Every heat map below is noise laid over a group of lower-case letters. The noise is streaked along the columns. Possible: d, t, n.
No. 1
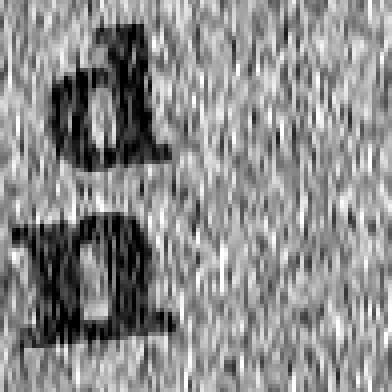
top left: d; bottom left: n
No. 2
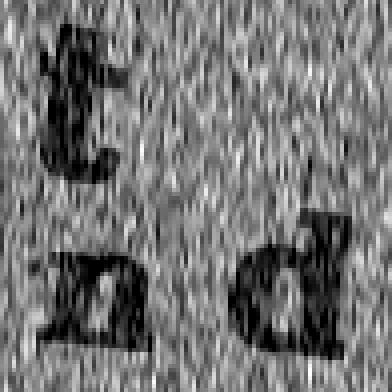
top left: t; bottom left: n; bottom right: d
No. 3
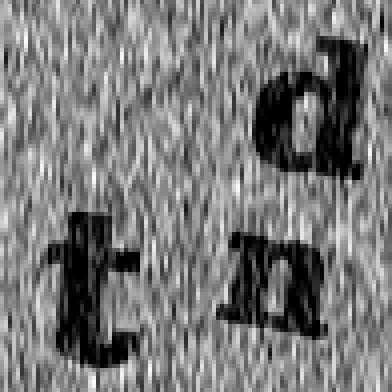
top right: d; bottom left: t; bottom right: n
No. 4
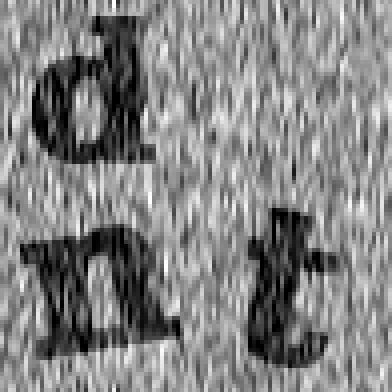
top left: d; bottom left: n; bottom right: t
